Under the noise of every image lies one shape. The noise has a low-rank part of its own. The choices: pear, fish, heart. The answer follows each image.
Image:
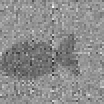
fish
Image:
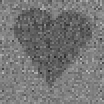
heart
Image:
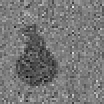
pear
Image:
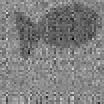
fish
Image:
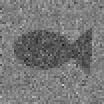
fish
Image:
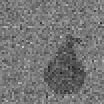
pear
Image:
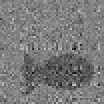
fish
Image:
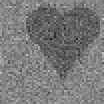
heart
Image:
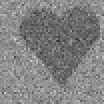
heart
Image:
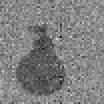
pear
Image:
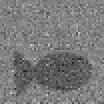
fish
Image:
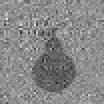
pear
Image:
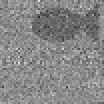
fish
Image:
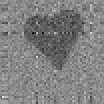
heart
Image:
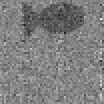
fish
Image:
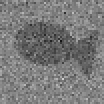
fish
